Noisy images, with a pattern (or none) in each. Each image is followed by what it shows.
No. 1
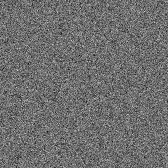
only noise
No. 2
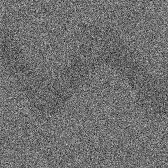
a wavy band
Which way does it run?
left to right
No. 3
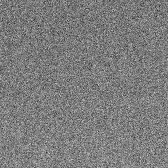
a smooth slope
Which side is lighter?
bottom
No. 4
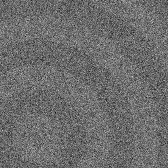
rings round one point
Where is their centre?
bottom left
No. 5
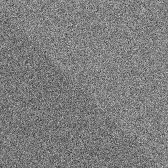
a sharp edge
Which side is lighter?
top right
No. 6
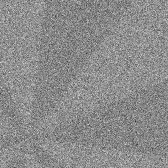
spokes from one point
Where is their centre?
bottom left
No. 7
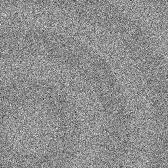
rings round one point
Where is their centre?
bottom left
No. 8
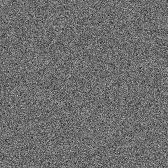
only noise
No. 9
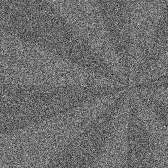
spokes from one point
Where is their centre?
middle right
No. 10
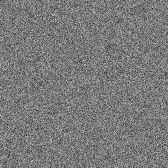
only noise
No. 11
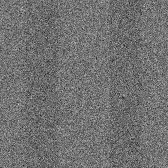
vertical stripes
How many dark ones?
2
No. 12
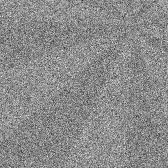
spokes from one point
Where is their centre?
top right
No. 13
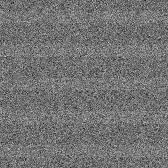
horizontal stripes
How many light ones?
5
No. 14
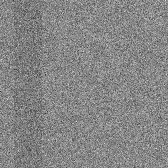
one vertical stripe
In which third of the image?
left
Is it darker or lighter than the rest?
darker
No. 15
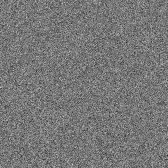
only noise
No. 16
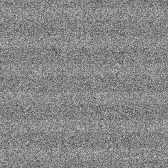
horizontal stripes
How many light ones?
6
